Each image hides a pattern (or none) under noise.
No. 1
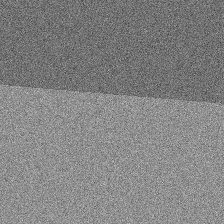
a sharp edge
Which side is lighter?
bottom
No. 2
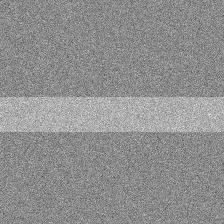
one horizontal stripe
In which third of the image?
middle
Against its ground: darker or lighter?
lighter
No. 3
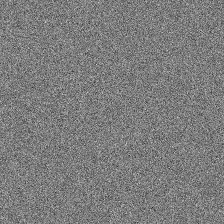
only noise
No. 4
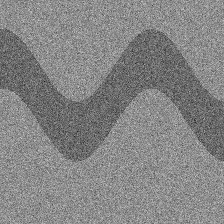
a wavy band
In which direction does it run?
left to right
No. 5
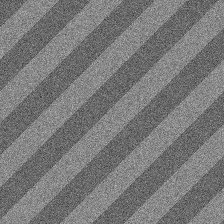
diagonal stripes
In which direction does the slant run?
bottom left to top right
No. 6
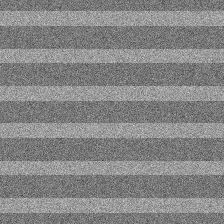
horizontal stripes
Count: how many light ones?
6
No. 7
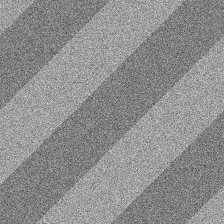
diagonal stripes
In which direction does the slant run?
bottom left to top right
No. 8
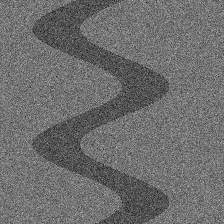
a wavy band
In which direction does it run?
top to bottom
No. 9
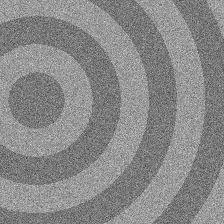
rings round one point
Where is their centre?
middle left
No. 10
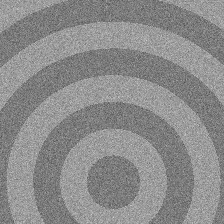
rings round one point
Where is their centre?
bottom middle
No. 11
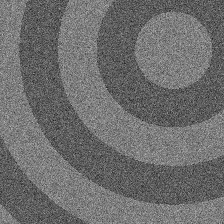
rings round one point
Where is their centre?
top right
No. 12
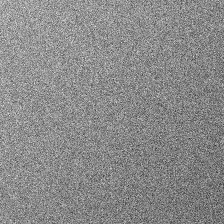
a smooth slope
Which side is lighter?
top left
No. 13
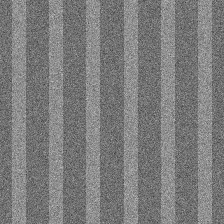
vertical stripes
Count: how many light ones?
6
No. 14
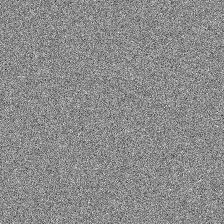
only noise
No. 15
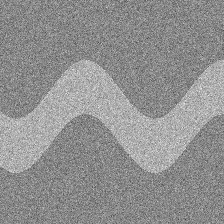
a wavy band
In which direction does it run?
left to right
